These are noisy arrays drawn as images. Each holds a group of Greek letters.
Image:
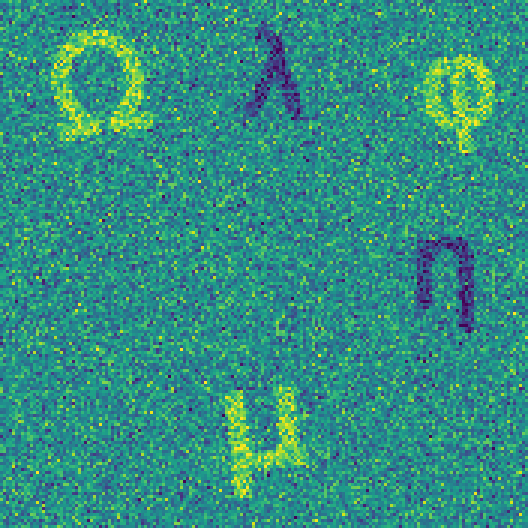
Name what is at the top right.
phi
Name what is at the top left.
omega
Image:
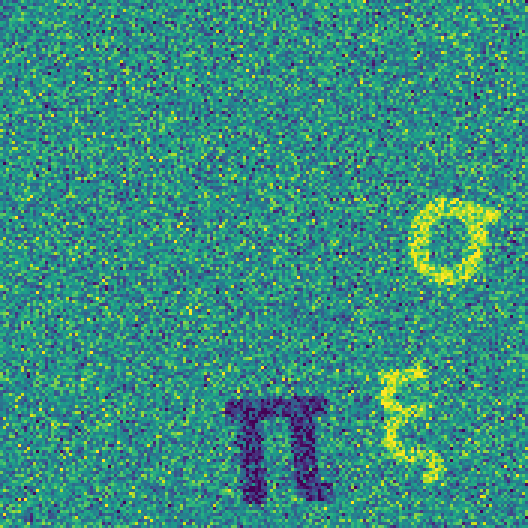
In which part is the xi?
bottom right
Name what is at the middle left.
nothing
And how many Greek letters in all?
3
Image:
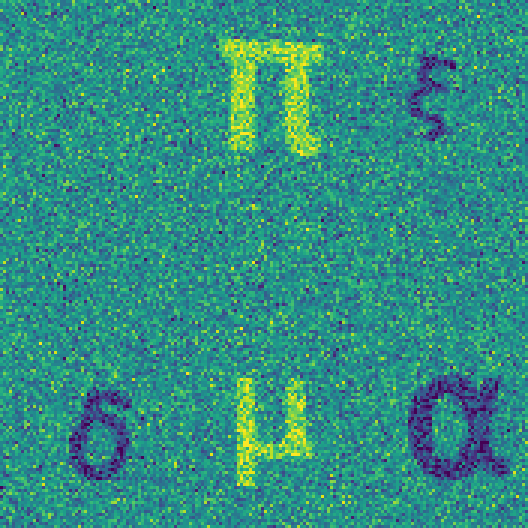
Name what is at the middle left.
nothing
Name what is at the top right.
xi
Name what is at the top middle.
pi
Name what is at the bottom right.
alpha
